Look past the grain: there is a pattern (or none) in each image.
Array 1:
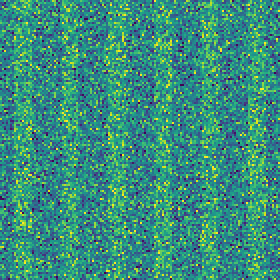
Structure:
vertical stripes
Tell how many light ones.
6
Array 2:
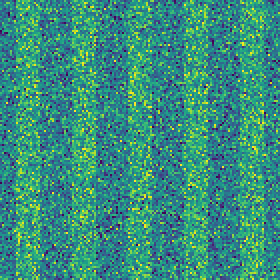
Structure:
vertical stripes
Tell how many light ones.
5
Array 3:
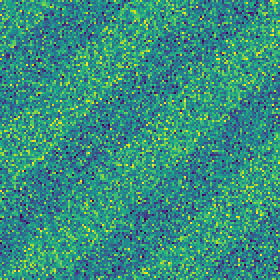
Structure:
diagonal stripes
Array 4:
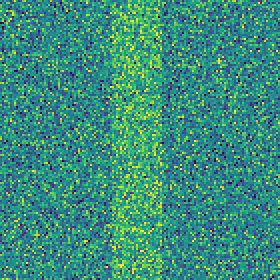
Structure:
one vertical stripe
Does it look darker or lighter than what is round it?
lighter
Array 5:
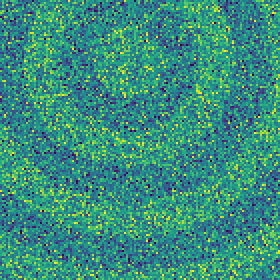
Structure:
rings round one point
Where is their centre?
top middle
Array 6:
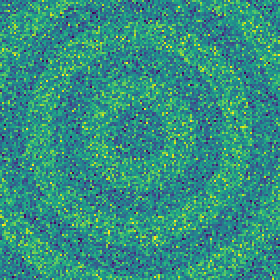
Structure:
rings round one point
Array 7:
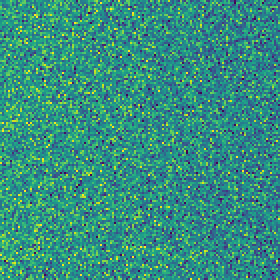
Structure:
a smooth slope
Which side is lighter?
left
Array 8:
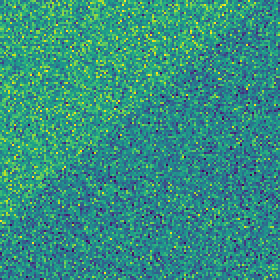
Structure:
a sharp edge
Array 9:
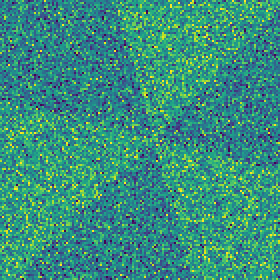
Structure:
spokes from one point
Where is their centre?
centre
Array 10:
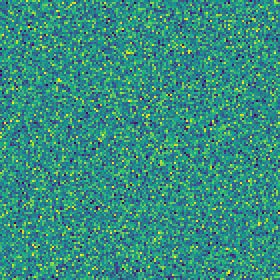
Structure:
only noise
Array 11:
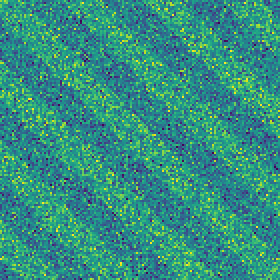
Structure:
diagonal stripes
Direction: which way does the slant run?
top left to bottom right
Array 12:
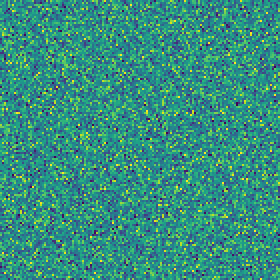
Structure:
only noise
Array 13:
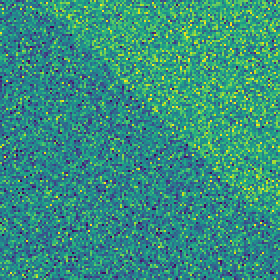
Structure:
a sharp edge
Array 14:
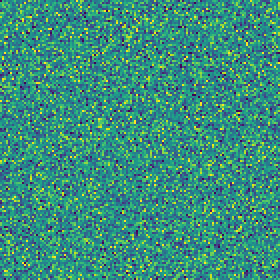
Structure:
only noise
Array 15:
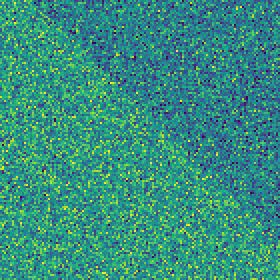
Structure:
a sharp edge
